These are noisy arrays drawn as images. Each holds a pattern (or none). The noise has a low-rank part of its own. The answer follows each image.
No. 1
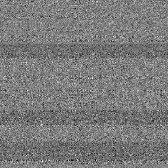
bands of rows
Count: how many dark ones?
3
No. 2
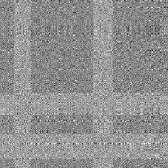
bands of rows crossing bands of columns
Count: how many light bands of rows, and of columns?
2 and 2
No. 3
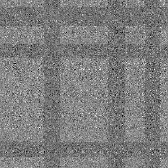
bands of rows crossing bands of columns
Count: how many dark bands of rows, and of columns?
3 and 3
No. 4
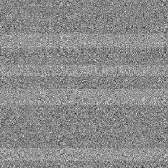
bands of rows
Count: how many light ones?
4
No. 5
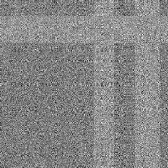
bands of rows crossing bands of columns
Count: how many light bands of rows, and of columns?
1 and 2
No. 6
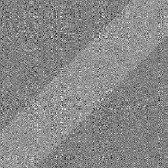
a diagonal band
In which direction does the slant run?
bottom left to top right
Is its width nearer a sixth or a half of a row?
a half
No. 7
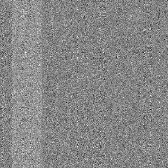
one band of columns
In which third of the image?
left
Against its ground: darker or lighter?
lighter
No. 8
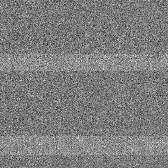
bands of rows
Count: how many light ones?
2
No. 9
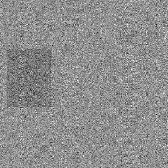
one block
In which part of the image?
middle left
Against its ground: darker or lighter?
darker
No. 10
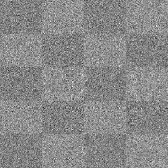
a checkerboard
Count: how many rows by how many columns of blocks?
5 by 4
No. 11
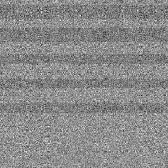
bands of rows
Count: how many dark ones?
5
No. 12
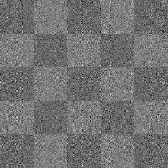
a checkerboard
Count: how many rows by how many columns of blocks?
5 by 5
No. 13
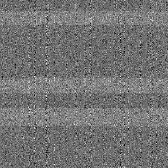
bands of rows
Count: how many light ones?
3
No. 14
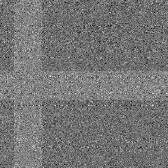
bands of rows crossing bands of columns
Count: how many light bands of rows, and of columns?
1 and 1
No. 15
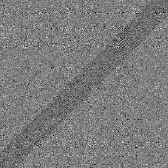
a diagonal band
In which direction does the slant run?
bottom left to top right
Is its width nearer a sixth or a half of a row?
a sixth
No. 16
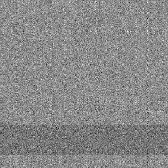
one band of rows
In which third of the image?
bottom
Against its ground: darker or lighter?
darker
